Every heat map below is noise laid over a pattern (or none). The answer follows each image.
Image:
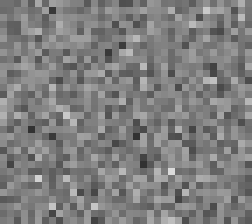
only noise
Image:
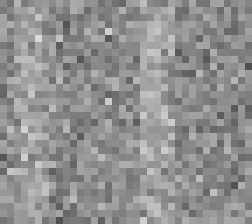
bands of columns
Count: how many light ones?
2
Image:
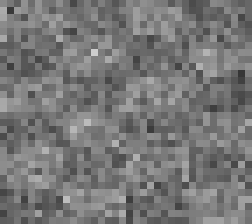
a checkerboard
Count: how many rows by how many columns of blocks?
6 by 4
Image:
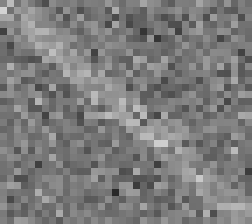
a diagonal band
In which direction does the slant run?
top left to bottom right
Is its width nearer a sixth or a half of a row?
a sixth
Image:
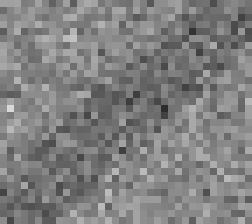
a diagonal band
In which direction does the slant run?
bottom left to top right
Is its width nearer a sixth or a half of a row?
a half
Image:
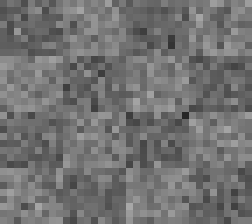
a checkerboard
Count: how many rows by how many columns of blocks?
4 by 4
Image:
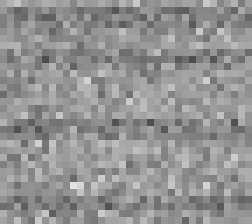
bands of rows
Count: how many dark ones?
4
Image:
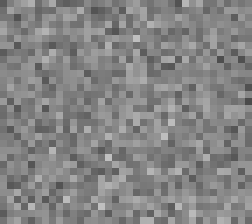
only noise
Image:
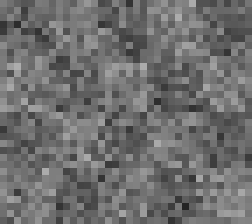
a checkerboard
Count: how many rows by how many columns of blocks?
4 by 5
